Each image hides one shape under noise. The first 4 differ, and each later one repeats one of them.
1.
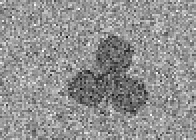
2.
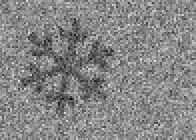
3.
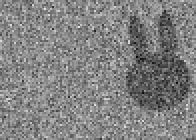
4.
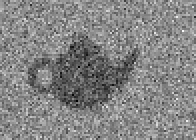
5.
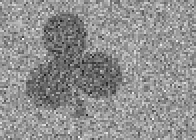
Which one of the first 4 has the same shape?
1
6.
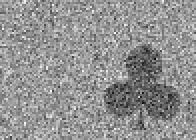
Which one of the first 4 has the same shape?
1
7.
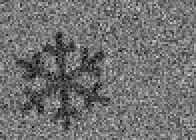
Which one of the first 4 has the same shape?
2
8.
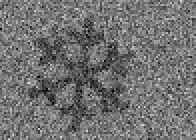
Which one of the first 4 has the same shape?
2
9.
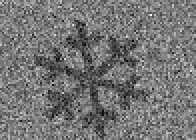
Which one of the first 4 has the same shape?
2
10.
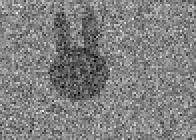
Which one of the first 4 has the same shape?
3
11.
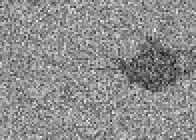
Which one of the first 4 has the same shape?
4
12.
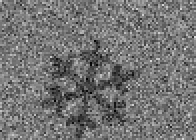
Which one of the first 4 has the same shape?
2
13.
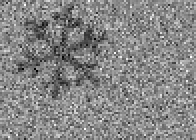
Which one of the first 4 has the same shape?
2
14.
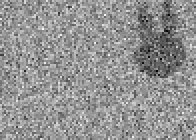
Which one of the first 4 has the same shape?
3
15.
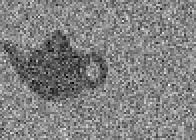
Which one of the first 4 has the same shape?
4
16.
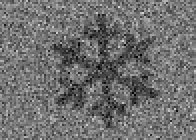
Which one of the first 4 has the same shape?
2
